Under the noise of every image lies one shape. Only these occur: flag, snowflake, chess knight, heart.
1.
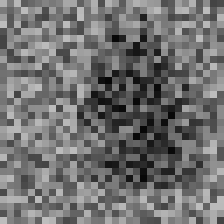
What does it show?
dark chess knight
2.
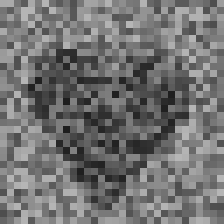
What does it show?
dark heart
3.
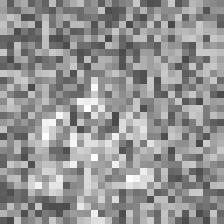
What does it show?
light snowflake
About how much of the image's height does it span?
two thirds
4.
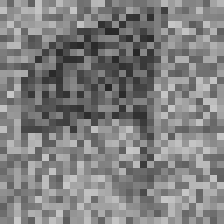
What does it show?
dark flag
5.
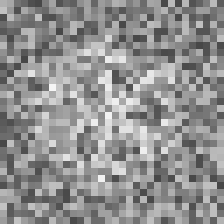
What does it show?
light snowflake
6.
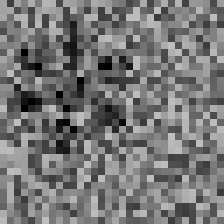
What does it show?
dark snowflake
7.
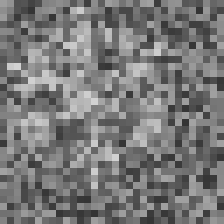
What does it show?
light snowflake
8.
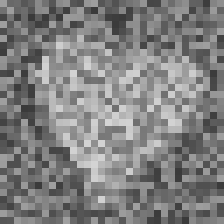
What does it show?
light heart
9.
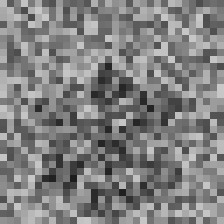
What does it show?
dark snowflake
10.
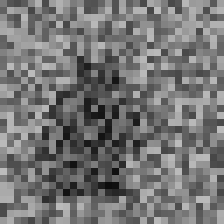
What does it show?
dark chess knight
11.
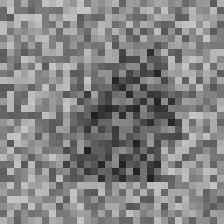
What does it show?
dark chess knight
